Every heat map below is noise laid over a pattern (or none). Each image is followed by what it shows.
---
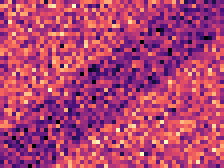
a diagonal band
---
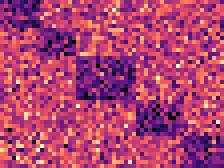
blocks along the diagonal
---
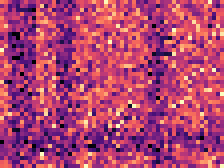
bands of rows crossing bands of columns
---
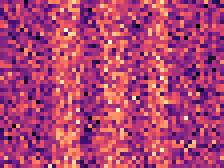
bands of columns
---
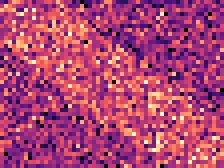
a diagonal band
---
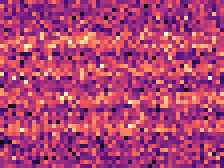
bands of rows
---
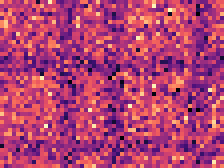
bands of rows crossing bands of columns
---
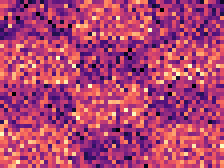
a checkerboard
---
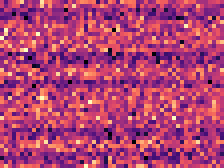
bands of rows
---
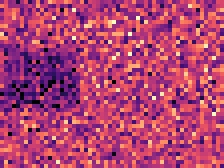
one block
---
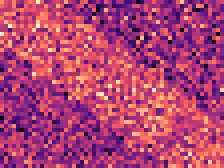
a diagonal band
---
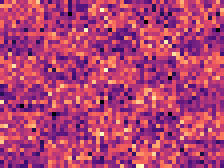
a checkerboard
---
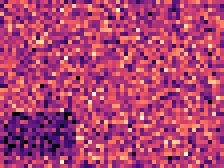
one block
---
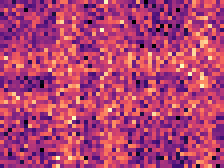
bands of rows crossing bands of columns
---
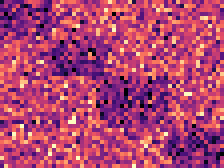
blocks along the diagonal
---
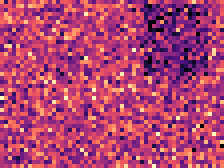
one block
